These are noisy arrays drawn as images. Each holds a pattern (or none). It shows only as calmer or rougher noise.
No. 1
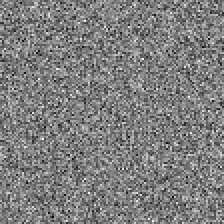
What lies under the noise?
only noise
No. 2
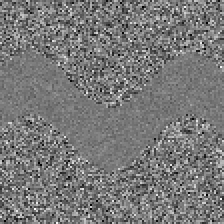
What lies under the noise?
a wavy band
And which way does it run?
left to right
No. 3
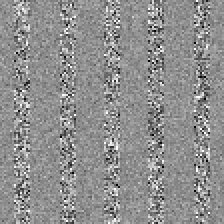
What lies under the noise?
vertical stripes
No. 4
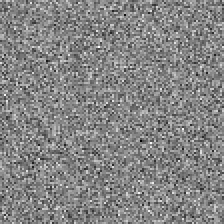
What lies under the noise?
only noise
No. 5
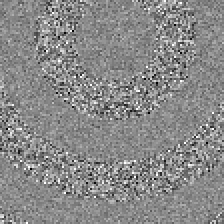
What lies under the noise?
rings round one point
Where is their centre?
top middle
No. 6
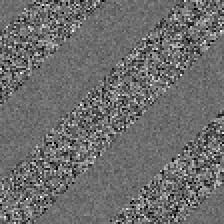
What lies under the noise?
diagonal stripes
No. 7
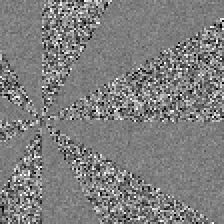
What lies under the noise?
spokes from one point
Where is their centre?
middle left
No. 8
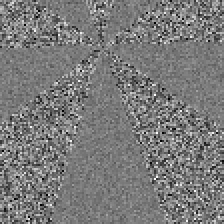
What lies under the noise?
spokes from one point
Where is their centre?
top middle
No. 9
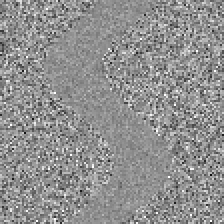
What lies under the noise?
a wavy band
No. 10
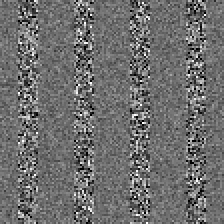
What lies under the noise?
vertical stripes
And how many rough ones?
4
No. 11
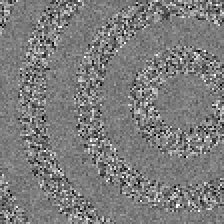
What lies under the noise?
rings round one point
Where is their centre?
middle right
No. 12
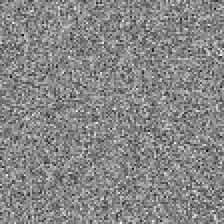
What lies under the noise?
only noise
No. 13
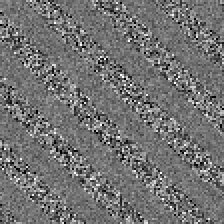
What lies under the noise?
diagonal stripes
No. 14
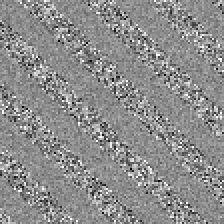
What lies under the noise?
diagonal stripes
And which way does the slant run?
top left to bottom right
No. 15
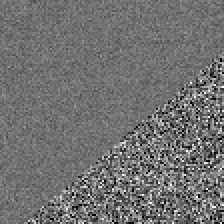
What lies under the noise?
a sharp edge
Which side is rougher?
bottom right
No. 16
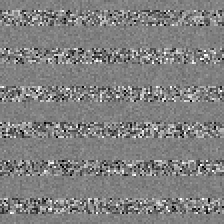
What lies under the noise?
horizontal stripes
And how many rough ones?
6
